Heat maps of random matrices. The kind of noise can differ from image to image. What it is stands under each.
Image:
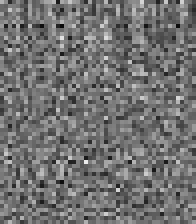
low rank plus noise
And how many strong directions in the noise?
three or four
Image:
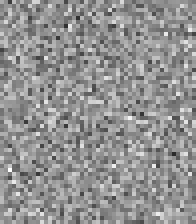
independent entries
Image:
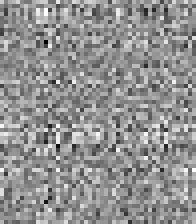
low rank plus noise
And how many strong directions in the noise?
two
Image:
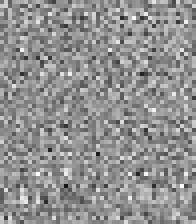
low rank plus noise
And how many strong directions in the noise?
three or four
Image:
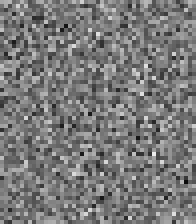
independent entries
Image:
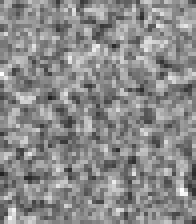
blotchy
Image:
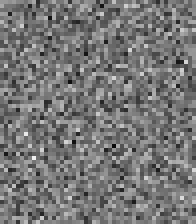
independent entries
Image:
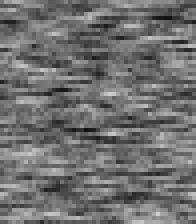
streaked along the rows
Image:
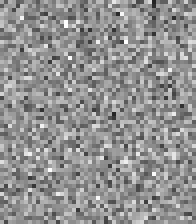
independent entries
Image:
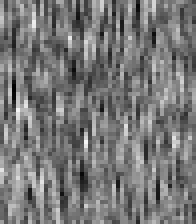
streaked along the columns
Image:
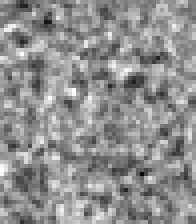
blotchy
